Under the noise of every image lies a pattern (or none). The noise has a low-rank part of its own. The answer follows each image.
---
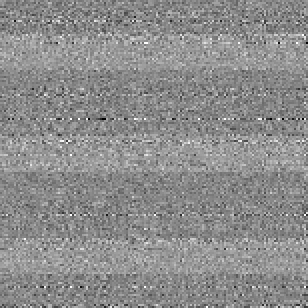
horizontal stripes
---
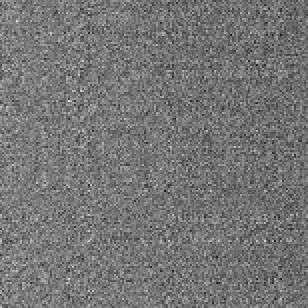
a smooth slope
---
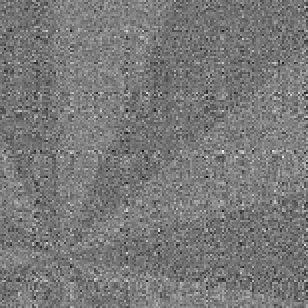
spokes from one point
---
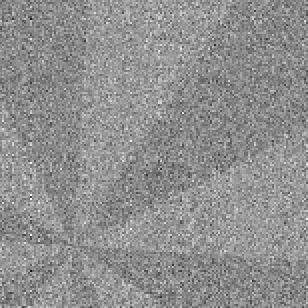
spokes from one point
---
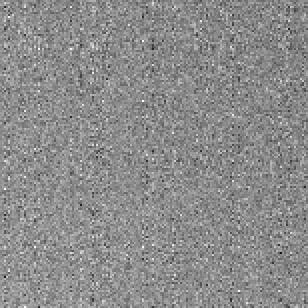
a smooth slope
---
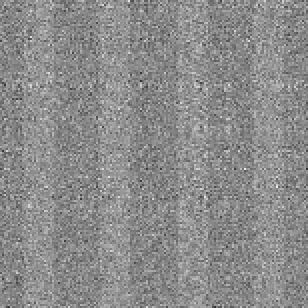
vertical stripes
